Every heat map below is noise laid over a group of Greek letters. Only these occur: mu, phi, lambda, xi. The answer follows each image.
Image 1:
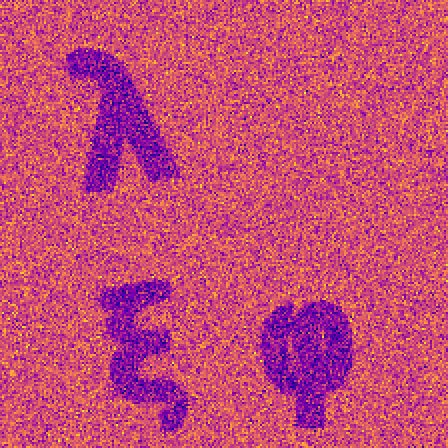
top left: lambda; bottom left: xi; bottom right: phi
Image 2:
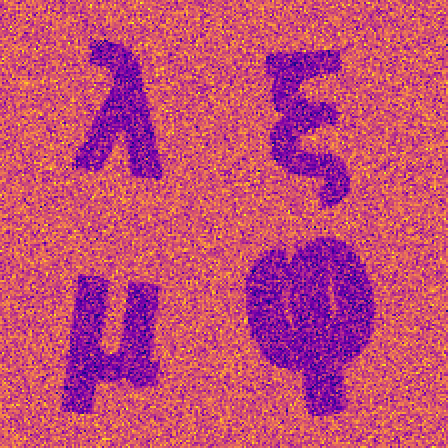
top left: lambda; top right: xi; bottom left: mu; bottom right: phi
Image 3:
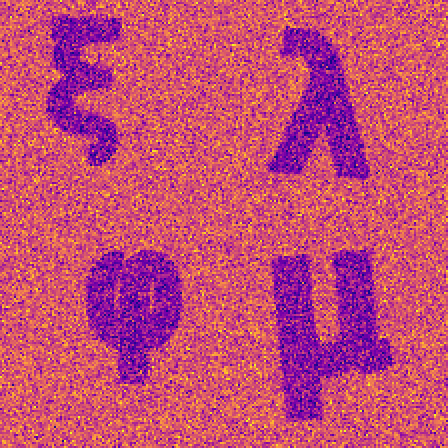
top left: xi; top right: lambda; bottom left: phi; bottom right: mu
